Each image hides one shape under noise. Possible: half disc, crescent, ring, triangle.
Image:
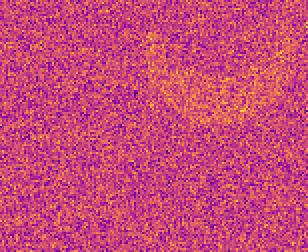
light crescent
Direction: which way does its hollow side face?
up
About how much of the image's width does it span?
half
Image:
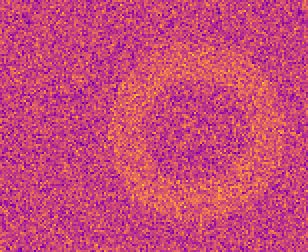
light ring
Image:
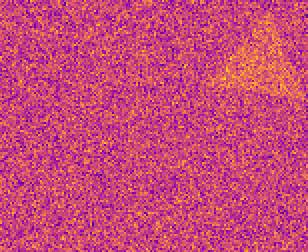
light triangle, top right
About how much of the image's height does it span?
a third
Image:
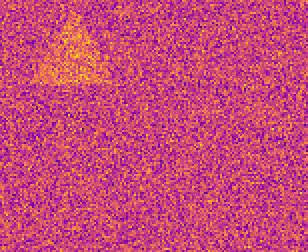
light triangle, top left
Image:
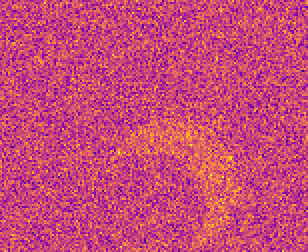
light crescent
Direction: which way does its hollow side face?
down and left
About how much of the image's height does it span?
half
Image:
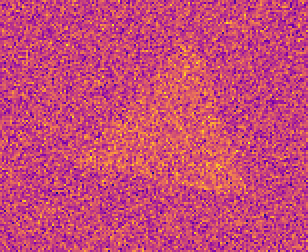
light triangle
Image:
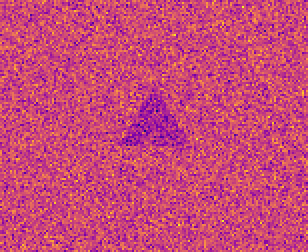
dark triangle, centre
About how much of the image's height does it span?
a quarter
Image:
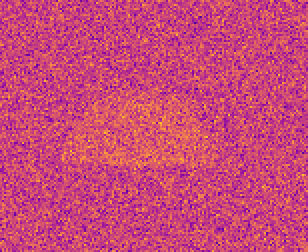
light half disc
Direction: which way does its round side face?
up
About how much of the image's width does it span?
half
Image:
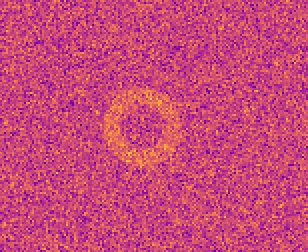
light ring, centre
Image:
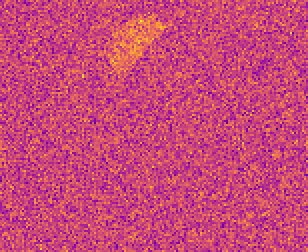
light half disc, top middle
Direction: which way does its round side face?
up and left
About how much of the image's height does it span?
a quarter
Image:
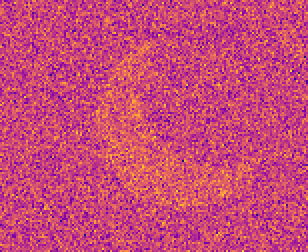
light crescent
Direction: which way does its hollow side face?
up and right
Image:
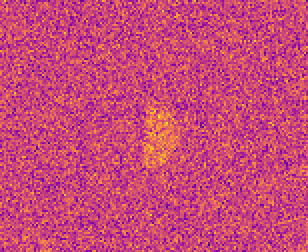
light half disc, centre
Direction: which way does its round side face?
right
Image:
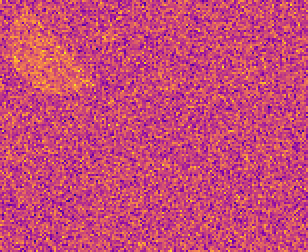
light half disc, top left
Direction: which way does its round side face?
down and left
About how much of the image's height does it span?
a third
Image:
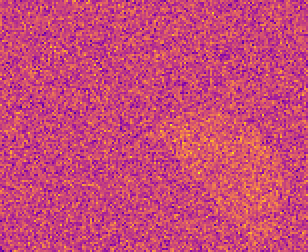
light half disc
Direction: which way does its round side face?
up and right
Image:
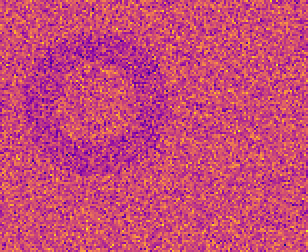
dark ring
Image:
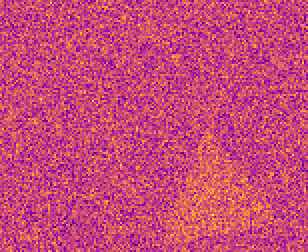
light triangle
